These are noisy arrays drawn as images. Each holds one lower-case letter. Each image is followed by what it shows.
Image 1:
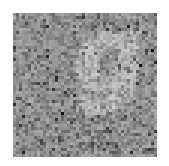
light g
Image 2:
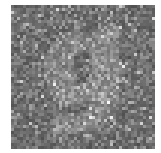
light g
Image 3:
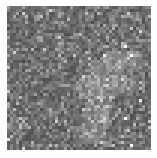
light f
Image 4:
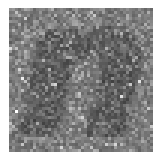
dark n
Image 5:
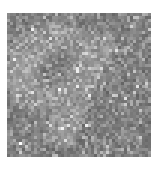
light q
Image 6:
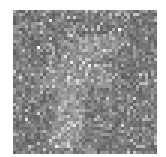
light f
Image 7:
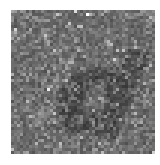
dark d
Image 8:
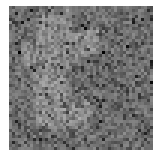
light t
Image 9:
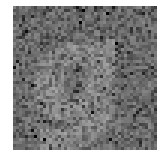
light g
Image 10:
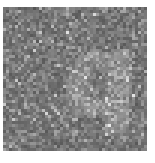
light q
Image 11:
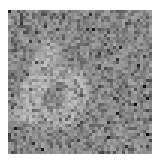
light b
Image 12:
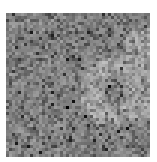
light d
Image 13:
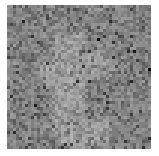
light t
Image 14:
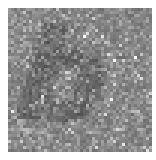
dark b
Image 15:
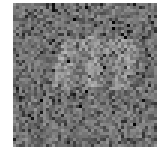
light m
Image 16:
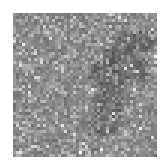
dark f
